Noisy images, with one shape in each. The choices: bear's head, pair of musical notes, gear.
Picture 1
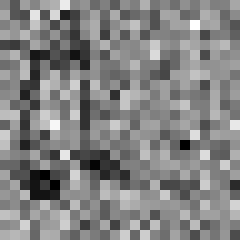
pair of musical notes
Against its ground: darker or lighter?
darker
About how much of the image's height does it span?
two thirds
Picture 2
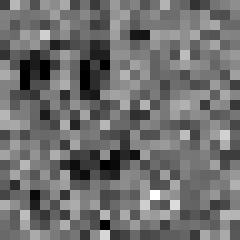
pair of musical notes
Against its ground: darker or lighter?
darker
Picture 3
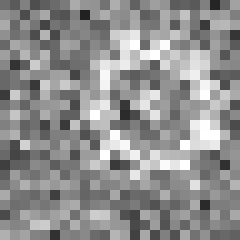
gear
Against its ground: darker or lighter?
lighter
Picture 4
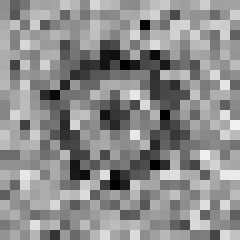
gear
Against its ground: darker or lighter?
darker
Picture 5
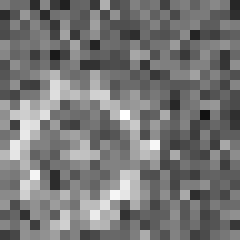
gear
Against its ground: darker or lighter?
lighter
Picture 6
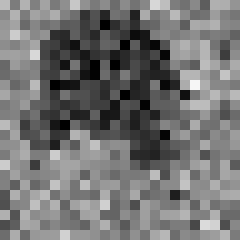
bear's head
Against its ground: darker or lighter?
darker
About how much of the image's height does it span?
two thirds
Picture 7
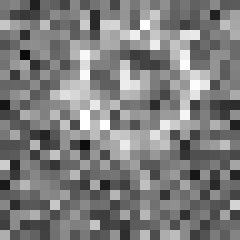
gear
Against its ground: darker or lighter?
lighter
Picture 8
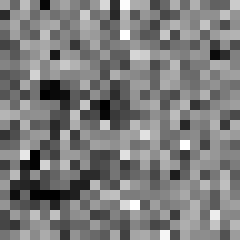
pair of musical notes
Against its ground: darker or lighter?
darker
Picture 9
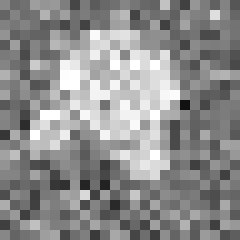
bear's head
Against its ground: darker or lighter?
lighter
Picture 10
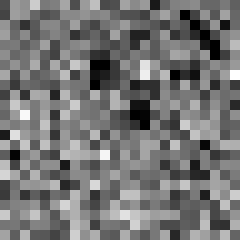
pair of musical notes
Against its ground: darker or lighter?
darker
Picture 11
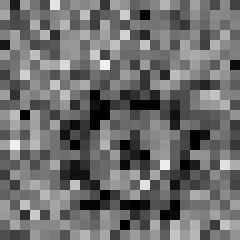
gear
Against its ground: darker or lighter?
darker
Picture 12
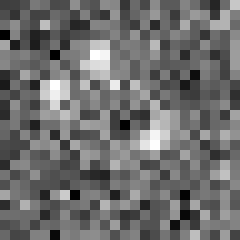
pair of musical notes
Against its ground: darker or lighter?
lighter
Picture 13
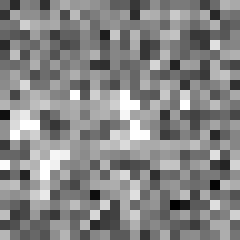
pair of musical notes
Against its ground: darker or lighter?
lighter
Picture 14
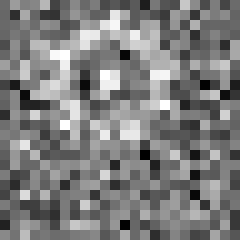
gear
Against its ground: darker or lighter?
lighter
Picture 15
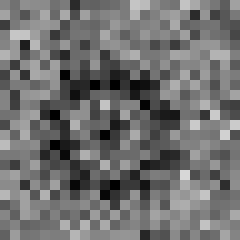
gear
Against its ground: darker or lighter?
darker
